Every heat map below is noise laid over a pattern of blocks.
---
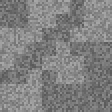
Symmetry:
mirrored about the diagonal from the top left
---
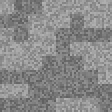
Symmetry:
no symmetry
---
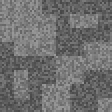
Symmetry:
mirrored about the diagonal from the top left
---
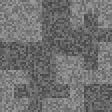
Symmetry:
mirrored about the diagonal from the top left
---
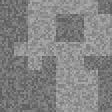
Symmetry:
no symmetry
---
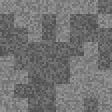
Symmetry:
no symmetry
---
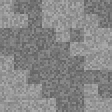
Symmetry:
mirrored about the diagonal from the bottom left
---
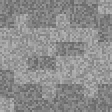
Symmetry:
the same after a half turn
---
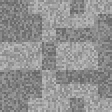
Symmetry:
top and bottom mirror each other
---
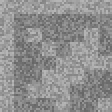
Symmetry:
mirrored about the diagonal from the top left
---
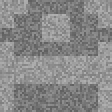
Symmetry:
left and right mirror each other
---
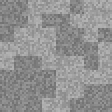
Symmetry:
mirrored about the diagonal from the bottom left
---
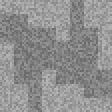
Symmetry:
the same after a half turn
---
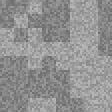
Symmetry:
no symmetry
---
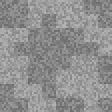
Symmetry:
mirrored about the diagonal from the top left
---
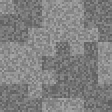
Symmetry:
mirrored about the diagonal from the top left
